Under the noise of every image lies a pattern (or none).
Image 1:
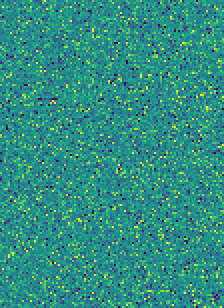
only noise
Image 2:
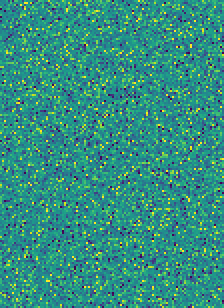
only noise
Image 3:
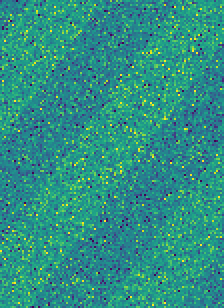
diagonal stripes
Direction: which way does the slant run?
bottom left to top right
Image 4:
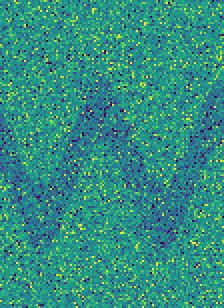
a wavy band
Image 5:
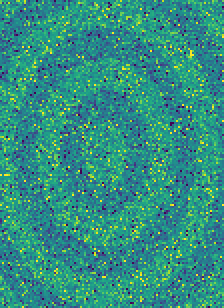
rings round one point
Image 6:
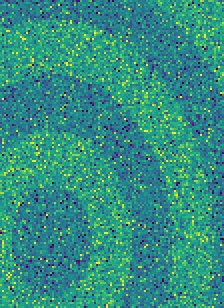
rings round one point
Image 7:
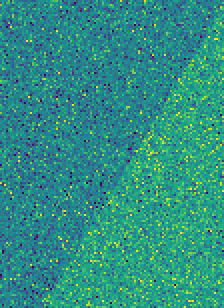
a sharp edge
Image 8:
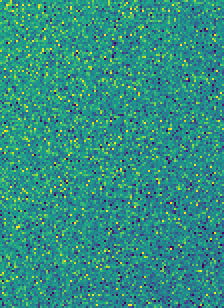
a smooth slope
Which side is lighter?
top left
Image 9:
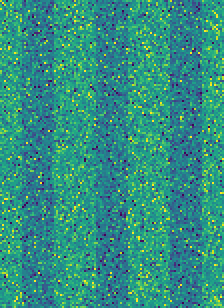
vertical stripes
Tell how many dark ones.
3
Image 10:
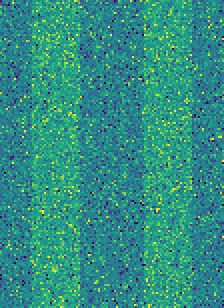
vertical stripes
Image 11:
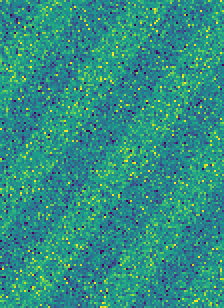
diagonal stripes
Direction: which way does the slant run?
bottom left to top right
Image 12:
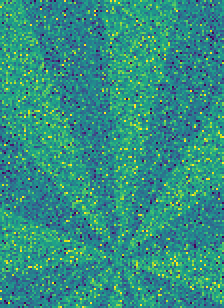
spokes from one point
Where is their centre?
bottom middle
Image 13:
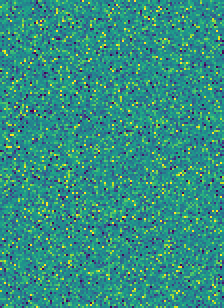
only noise
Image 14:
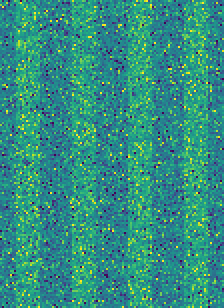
vertical stripes
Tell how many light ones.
4
